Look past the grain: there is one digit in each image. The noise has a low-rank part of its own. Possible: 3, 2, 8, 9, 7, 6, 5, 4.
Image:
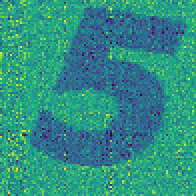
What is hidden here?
dark 5
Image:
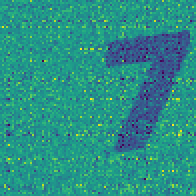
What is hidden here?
dark 7
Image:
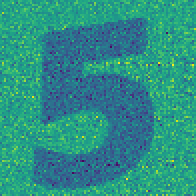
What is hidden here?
dark 5
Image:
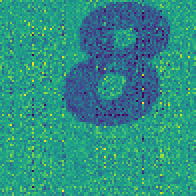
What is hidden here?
dark 8
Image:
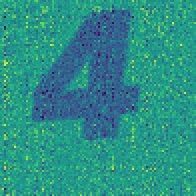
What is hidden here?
dark 4
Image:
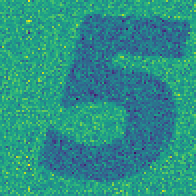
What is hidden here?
dark 5
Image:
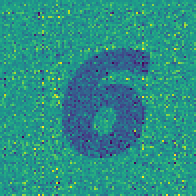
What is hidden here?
dark 6
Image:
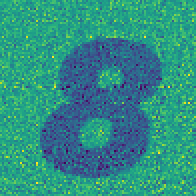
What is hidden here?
dark 8
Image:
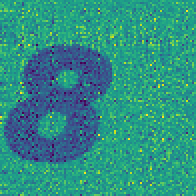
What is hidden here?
dark 8
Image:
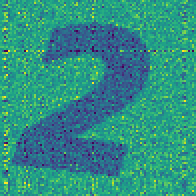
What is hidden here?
dark 2
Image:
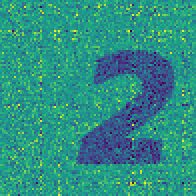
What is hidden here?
dark 2
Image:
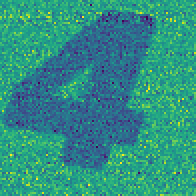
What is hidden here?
dark 4
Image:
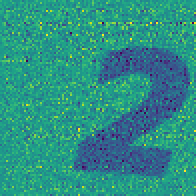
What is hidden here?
dark 2
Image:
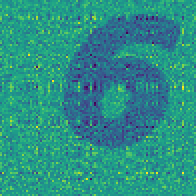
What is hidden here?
dark 6
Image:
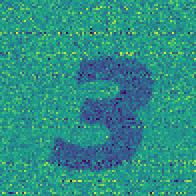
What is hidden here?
dark 3
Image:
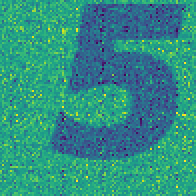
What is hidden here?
dark 5
